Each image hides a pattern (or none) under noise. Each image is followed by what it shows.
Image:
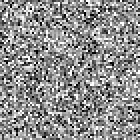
only noise
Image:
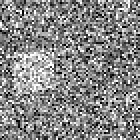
one block
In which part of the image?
middle left
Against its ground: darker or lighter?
lighter
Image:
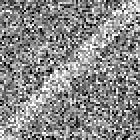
a diagonal band
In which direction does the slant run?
bottom left to top right
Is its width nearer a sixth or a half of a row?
a sixth
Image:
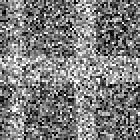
bands of rows crossing bands of columns
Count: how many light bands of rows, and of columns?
1 and 2
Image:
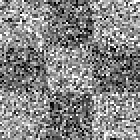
a checkerboard
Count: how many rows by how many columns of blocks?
3 by 3
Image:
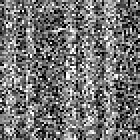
bands of columns
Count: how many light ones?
5
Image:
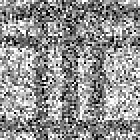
bands of rows crossing bands of columns
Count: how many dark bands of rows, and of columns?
3 and 3
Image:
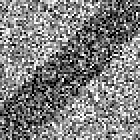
a diagonal band
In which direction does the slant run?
bottom left to top right
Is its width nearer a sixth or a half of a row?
a half
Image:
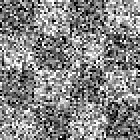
a checkerboard
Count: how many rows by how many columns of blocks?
4 by 4
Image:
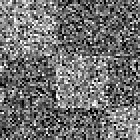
blocks along the diagonal
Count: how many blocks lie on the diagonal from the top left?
3
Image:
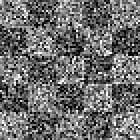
a checkerboard
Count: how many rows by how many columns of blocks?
5 by 5
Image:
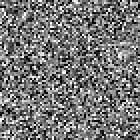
only noise
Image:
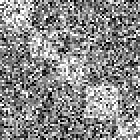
blocks along the diagonal
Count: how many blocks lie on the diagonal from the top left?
5
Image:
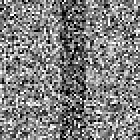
one band of columns
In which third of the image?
middle
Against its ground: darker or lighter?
darker
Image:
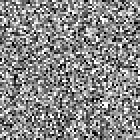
only noise
